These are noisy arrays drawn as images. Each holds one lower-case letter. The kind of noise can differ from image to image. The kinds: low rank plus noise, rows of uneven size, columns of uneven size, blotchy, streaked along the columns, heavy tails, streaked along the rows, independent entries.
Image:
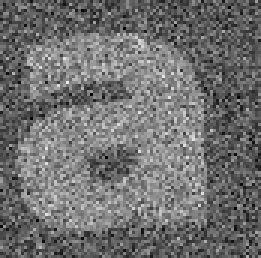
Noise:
independent entries
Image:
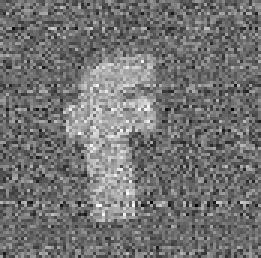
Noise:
rows of uneven size
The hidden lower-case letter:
f
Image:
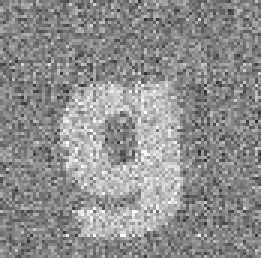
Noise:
low rank plus noise
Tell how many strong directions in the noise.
two
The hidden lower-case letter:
g
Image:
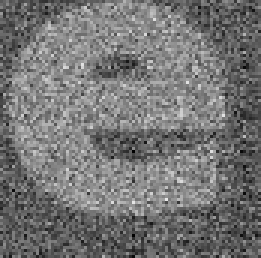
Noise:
low rank plus noise
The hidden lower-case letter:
e
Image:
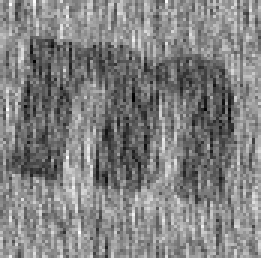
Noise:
streaked along the columns
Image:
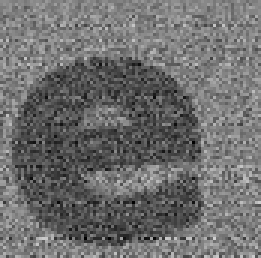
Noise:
rows of uneven size
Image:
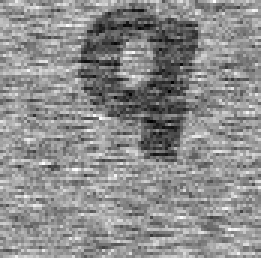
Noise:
streaked along the rows
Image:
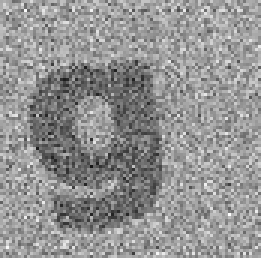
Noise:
low rank plus noise
